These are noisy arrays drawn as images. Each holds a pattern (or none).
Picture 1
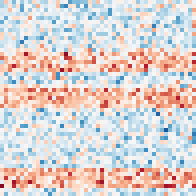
bands of rows
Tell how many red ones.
3
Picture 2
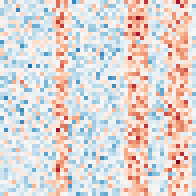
bands of columns
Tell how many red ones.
3
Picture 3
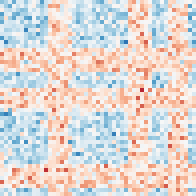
bands of rows crossing bands of columns
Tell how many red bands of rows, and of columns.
3 and 3
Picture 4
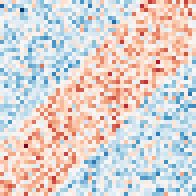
a diagonal band
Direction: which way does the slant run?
bottom left to top right
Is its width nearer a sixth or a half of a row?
a half
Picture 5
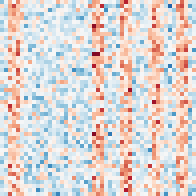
bands of columns
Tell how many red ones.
5
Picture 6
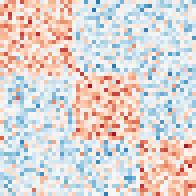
blocks along the diagonal
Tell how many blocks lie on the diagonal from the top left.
3
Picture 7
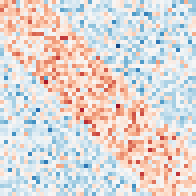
a diagonal band
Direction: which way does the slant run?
top left to bottom right
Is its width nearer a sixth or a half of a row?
a half
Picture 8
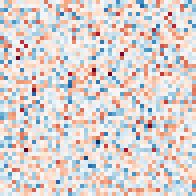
only noise
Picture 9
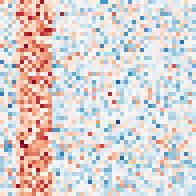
one band of columns
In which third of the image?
left
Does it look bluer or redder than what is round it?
redder
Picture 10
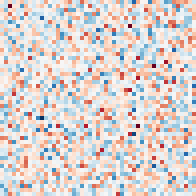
only noise
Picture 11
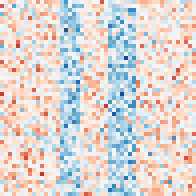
bands of columns
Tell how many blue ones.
2
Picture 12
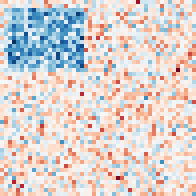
one block
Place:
top left
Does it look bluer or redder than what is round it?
bluer
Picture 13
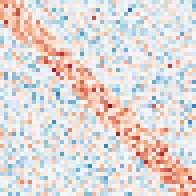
a diagonal band
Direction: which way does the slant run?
top left to bottom right
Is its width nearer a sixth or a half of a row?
a sixth
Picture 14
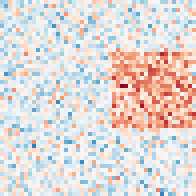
one block
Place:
middle right
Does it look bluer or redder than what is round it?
redder
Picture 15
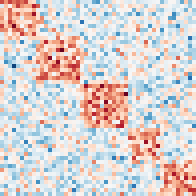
blocks along the diagonal
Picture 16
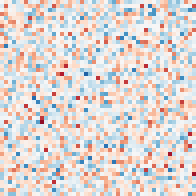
only noise
